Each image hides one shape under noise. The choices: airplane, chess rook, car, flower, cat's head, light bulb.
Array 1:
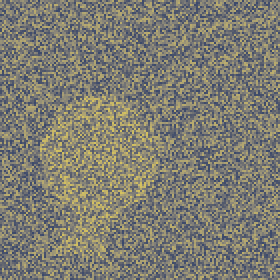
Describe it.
light light bulb
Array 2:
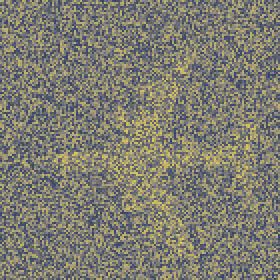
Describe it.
light airplane
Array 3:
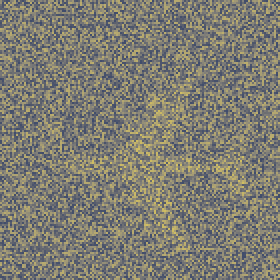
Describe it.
light airplane
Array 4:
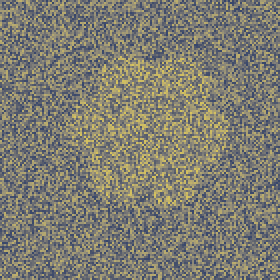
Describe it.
light flower
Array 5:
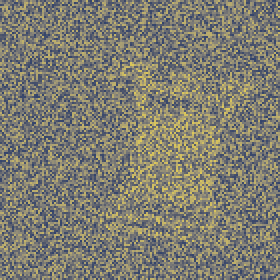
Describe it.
light chess rook
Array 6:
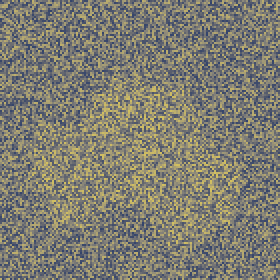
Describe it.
light car
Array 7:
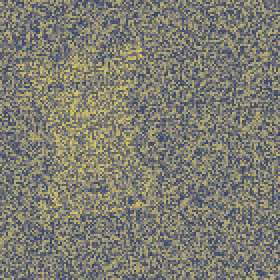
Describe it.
light chess rook
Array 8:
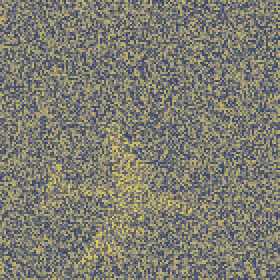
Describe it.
light airplane
